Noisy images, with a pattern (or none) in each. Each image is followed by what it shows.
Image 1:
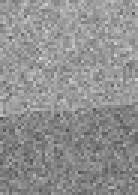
a sharp edge
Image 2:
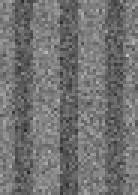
vertical stripes
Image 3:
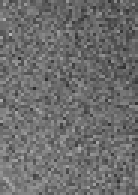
a smooth slope
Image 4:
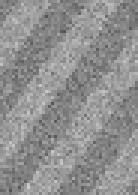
diagonal stripes
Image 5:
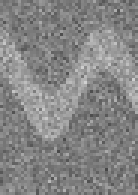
a wavy band
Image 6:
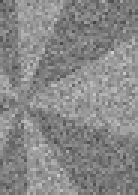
spokes from one point
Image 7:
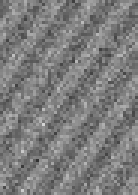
diagonal stripes
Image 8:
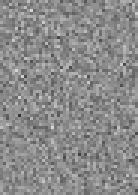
only noise
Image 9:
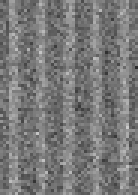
vertical stripes
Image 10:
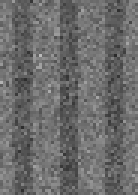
vertical stripes
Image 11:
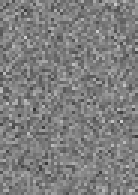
only noise
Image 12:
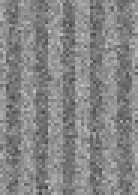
vertical stripes
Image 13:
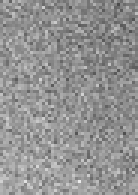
a smooth slope
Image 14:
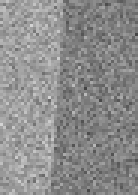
a sharp edge
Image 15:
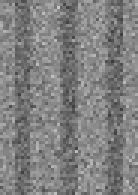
vertical stripes
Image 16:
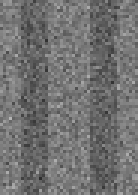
vertical stripes
